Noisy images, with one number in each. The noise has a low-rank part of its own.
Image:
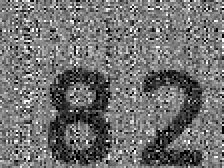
82
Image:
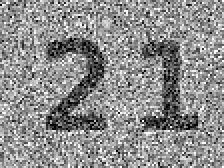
21
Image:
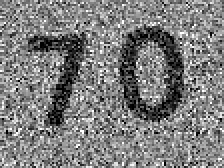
70
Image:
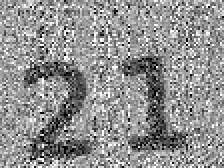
21
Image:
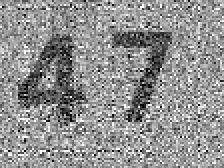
47
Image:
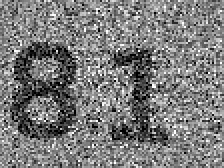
81
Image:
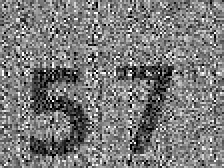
57
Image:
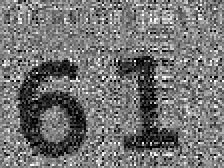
61
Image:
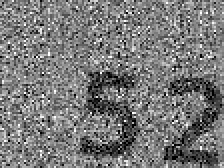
52
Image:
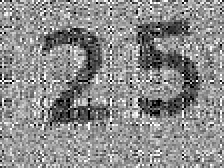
25
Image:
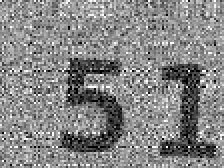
51
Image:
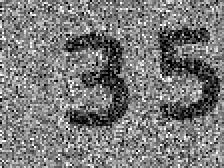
35
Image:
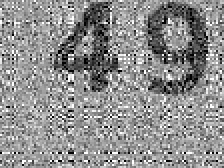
49
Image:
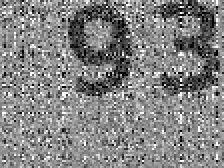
93
